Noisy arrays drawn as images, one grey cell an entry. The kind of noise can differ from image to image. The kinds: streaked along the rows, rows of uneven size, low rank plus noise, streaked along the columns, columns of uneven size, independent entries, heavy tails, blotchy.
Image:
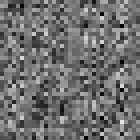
columns of uneven size
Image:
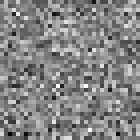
low rank plus noise
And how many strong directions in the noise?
five to eight
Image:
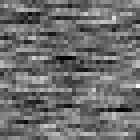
streaked along the rows
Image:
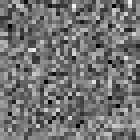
independent entries
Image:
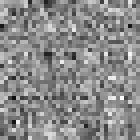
low rank plus noise
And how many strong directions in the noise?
two
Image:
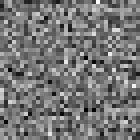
independent entries
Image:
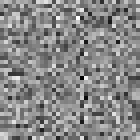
low rank plus noise
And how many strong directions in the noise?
two
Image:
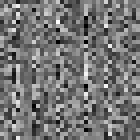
columns of uneven size
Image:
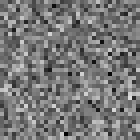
independent entries
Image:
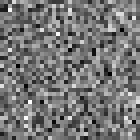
independent entries
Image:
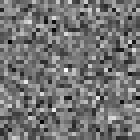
independent entries
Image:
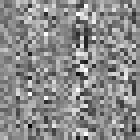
columns of uneven size
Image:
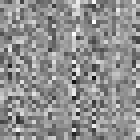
columns of uneven size
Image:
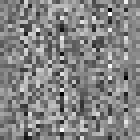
columns of uneven size
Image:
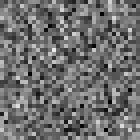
independent entries
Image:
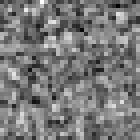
blotchy
